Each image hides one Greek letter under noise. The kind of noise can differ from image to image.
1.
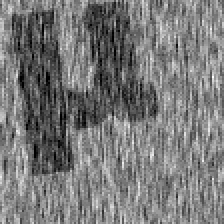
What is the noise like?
streaked along the columns
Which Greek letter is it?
mu
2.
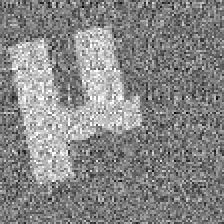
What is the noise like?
low rank plus noise
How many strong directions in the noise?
two
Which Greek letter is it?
mu
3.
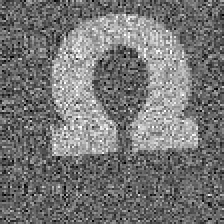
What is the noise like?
low rank plus noise
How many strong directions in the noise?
three or four
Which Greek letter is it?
omega
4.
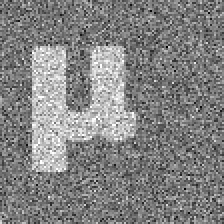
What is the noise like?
independent entries
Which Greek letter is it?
mu
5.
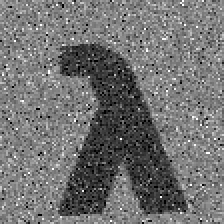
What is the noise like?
heavy tails
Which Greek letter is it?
lambda
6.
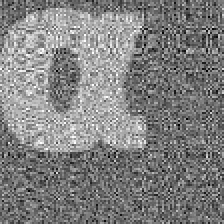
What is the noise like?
low rank plus noise
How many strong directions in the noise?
one
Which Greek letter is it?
alpha
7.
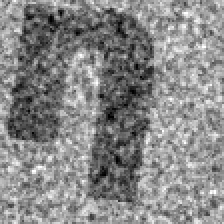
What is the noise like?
blotchy
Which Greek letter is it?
eta
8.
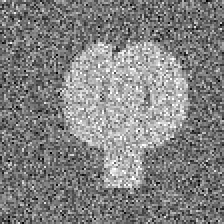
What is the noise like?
independent entries
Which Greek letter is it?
phi
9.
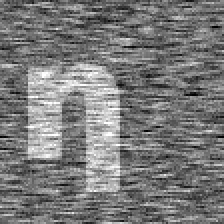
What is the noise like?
streaked along the rows
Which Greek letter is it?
eta
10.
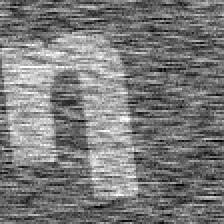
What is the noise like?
streaked along the rows
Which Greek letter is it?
eta
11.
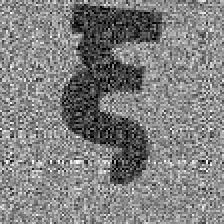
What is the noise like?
low rank plus noise
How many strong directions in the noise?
two
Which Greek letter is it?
xi
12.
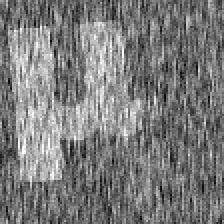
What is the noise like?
streaked along the columns
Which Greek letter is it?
mu
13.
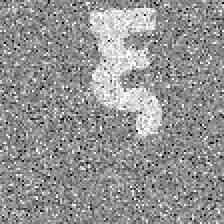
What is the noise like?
heavy tails
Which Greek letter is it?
xi
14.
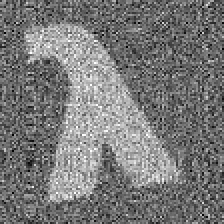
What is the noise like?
low rank plus noise
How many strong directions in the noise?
three or four
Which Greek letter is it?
lambda
